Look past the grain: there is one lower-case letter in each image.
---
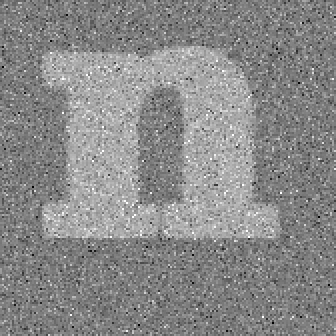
light n
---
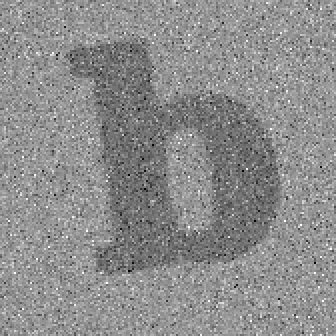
dark b
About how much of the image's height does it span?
two thirds
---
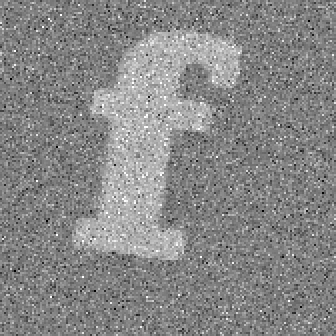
light f
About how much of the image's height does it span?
two thirds
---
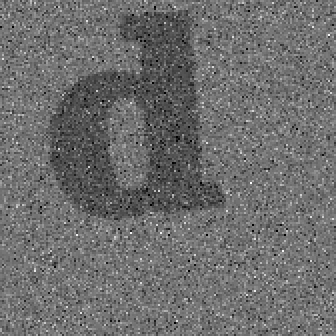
dark d
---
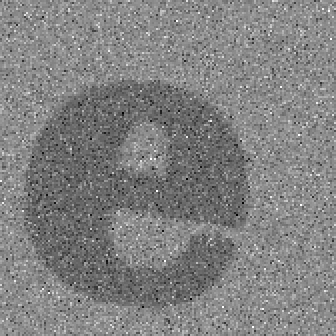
dark e
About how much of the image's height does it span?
two thirds
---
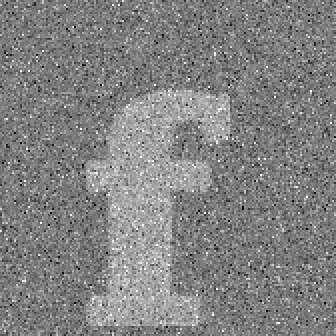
light f
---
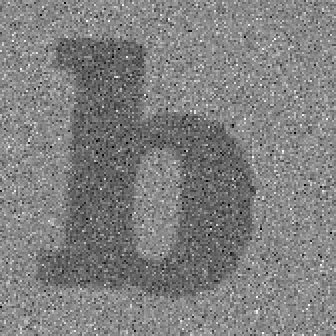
dark b
